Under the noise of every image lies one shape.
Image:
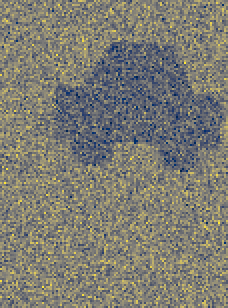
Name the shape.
car
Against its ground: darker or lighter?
darker
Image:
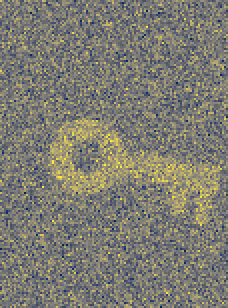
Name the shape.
key
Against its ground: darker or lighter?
lighter
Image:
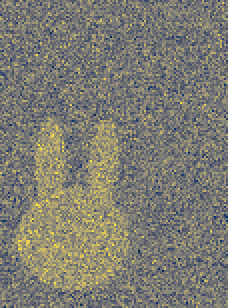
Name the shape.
rabbit's head
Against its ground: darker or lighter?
lighter
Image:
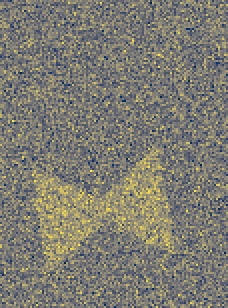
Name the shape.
bow tie
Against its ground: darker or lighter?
lighter
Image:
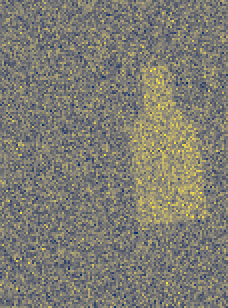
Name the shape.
bottle
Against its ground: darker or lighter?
lighter
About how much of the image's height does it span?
half
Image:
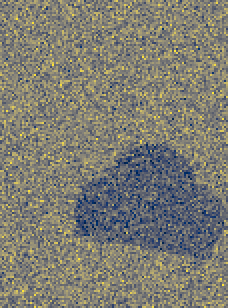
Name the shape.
cloud
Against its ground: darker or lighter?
darker
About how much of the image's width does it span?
two thirds
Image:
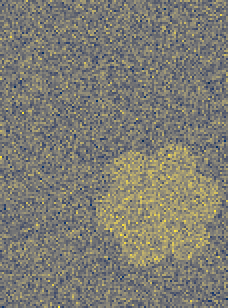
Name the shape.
flower
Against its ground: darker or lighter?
lighter
